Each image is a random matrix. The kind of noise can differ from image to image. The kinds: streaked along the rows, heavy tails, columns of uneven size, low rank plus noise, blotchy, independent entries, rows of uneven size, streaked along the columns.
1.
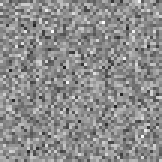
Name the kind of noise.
independent entries
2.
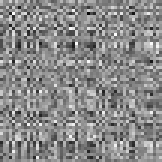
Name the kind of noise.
low rank plus noise
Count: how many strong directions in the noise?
one
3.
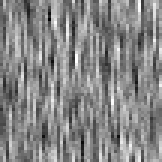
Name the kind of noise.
streaked along the columns
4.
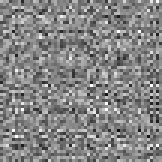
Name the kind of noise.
low rank plus noise
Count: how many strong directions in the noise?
three or four
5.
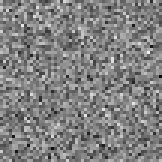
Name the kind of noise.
independent entries
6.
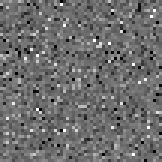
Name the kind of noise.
heavy tails
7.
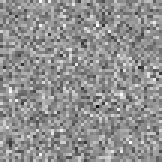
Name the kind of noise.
independent entries
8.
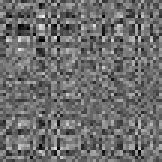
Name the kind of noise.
low rank plus noise
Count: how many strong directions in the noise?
one
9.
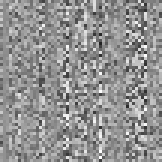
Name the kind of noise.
columns of uneven size
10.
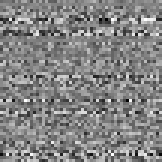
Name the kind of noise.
rows of uneven size
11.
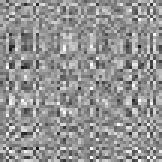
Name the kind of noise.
low rank plus noise
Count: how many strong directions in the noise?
one
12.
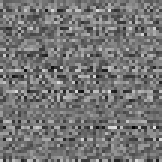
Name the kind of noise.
rows of uneven size
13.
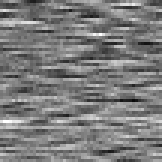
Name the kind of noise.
streaked along the rows
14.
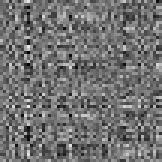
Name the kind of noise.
low rank plus noise
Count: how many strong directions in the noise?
two
